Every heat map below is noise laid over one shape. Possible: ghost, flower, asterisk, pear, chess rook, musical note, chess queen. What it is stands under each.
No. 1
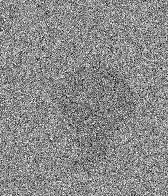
pear
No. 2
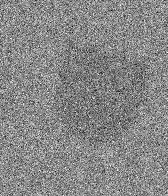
ghost
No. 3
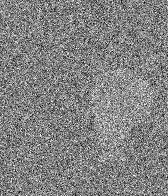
pear
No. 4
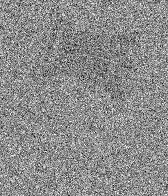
chess rook
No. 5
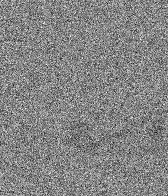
musical note
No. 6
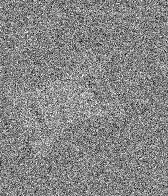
chess rook
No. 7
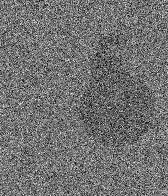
pear
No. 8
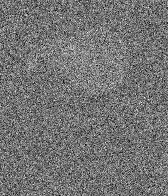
pear
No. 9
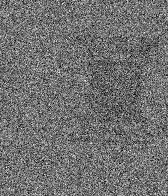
chess rook
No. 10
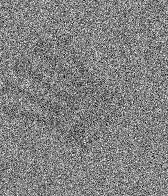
chess queen
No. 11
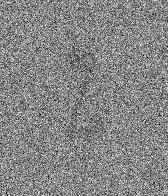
musical note
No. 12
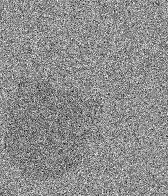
ghost
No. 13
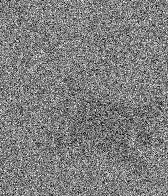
chess rook
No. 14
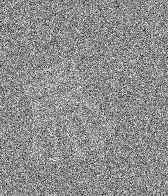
chess queen
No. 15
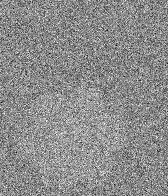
flower
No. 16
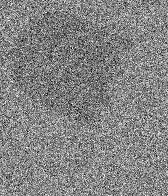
ghost
